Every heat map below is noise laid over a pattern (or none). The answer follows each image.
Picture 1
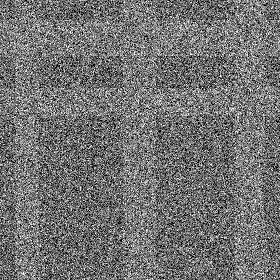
bands of rows crossing bands of columns
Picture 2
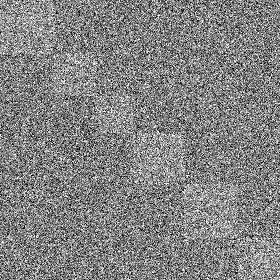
blocks along the diagonal
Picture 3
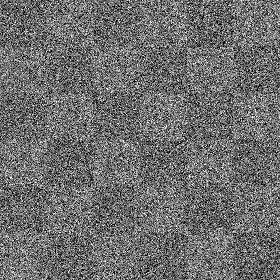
a checkerboard
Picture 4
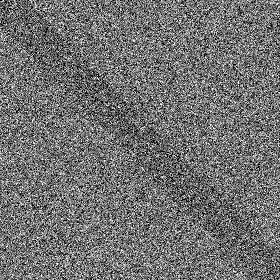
a diagonal band
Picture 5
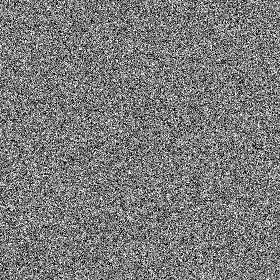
only noise
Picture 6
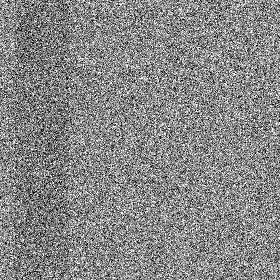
one band of columns
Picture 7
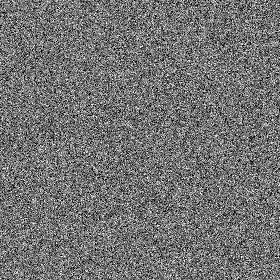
only noise
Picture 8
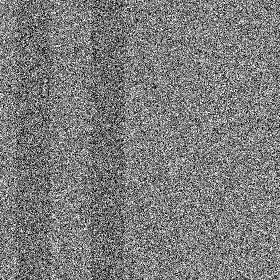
bands of columns
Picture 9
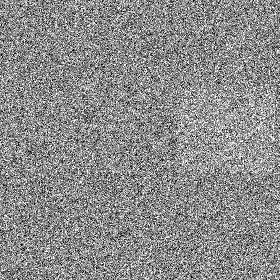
one block
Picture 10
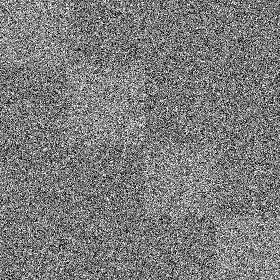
blocks along the diagonal
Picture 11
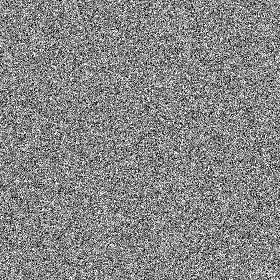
only noise
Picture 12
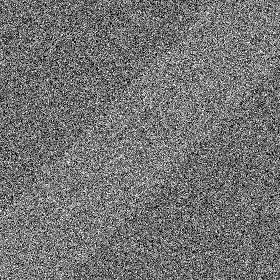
a diagonal band
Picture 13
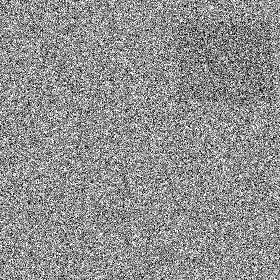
one block
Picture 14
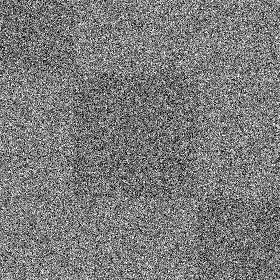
blocks along the diagonal
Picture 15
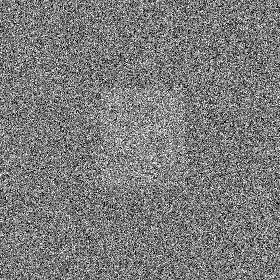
one block
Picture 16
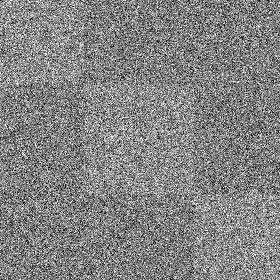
blocks along the diagonal
